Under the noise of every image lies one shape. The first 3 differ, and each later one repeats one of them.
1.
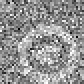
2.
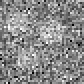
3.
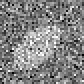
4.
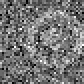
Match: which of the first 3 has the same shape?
1
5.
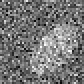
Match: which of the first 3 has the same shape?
3
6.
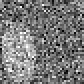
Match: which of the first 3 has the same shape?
3
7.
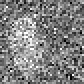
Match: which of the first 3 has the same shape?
3
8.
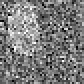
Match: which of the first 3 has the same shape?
3
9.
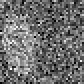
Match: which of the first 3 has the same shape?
3
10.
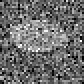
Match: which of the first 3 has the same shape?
3
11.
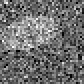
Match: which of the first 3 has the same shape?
3
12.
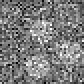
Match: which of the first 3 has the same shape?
2
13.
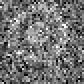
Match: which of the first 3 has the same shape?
1
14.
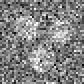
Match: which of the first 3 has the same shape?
2
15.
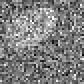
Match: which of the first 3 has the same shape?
3
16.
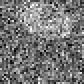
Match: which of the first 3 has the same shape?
3
